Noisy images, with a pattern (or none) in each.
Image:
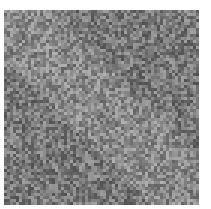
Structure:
a diagonal band
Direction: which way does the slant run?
top left to bottom right
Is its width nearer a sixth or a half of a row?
a half
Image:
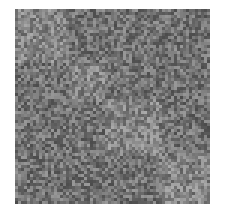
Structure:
blocks along the diagonal
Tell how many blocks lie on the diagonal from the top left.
4
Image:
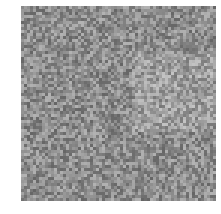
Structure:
one block
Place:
middle right
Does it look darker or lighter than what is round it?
lighter
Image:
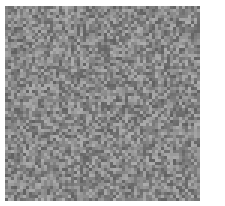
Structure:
only noise
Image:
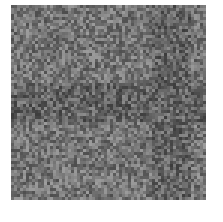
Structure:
bands of rows crossing bands of columns
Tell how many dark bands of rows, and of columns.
1 and 1
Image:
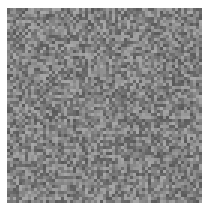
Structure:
only noise
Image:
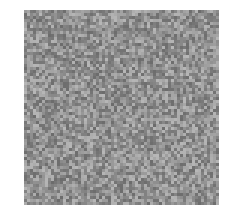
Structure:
only noise
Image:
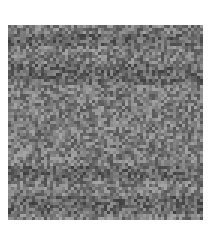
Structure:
bands of rows
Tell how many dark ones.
4
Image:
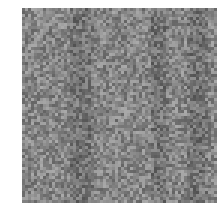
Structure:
bands of columns
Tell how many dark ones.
3
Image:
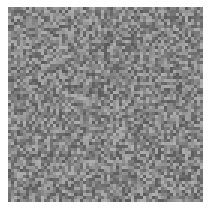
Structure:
only noise
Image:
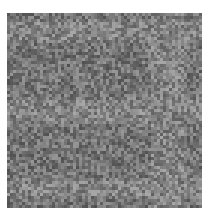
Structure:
bands of rows crossing bands of columns
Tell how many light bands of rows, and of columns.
3 and 1
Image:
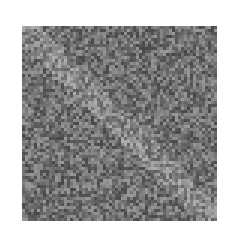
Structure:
a diagonal band
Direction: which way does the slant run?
top left to bottom right
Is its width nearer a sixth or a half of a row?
a sixth
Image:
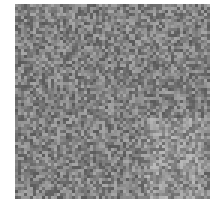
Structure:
one block
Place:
bottom right
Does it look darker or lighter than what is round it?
lighter
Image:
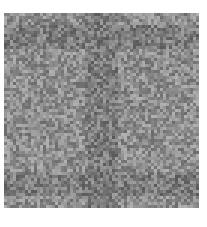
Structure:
bands of rows crossing bands of columns
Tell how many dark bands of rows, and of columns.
2 and 1
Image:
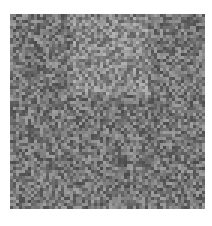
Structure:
one block
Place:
top middle
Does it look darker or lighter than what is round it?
lighter
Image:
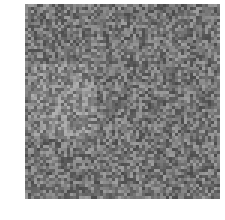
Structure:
one block
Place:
middle left
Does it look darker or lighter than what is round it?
lighter
